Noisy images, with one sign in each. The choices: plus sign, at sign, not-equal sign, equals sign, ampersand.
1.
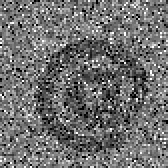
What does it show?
dark at sign
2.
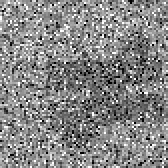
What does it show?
dark not-equal sign
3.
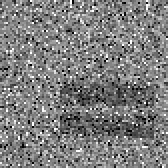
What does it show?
dark equals sign
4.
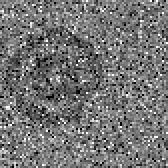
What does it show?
dark at sign
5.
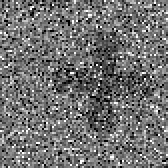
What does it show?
dark plus sign
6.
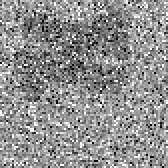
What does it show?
dark not-equal sign
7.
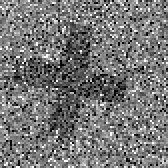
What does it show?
dark plus sign
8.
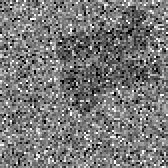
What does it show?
dark not-equal sign
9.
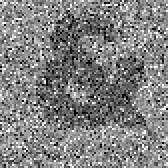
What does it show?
dark ampersand
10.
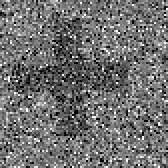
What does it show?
dark plus sign
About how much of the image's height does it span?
two thirds
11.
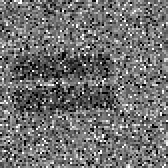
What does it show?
dark equals sign
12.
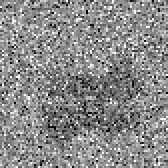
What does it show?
dark not-equal sign
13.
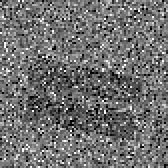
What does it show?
dark equals sign
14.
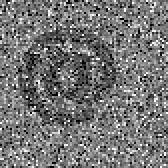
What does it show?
dark at sign
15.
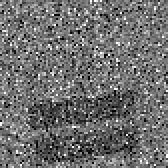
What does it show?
dark equals sign
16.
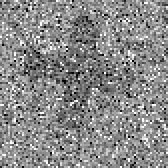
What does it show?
dark plus sign
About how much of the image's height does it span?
two thirds
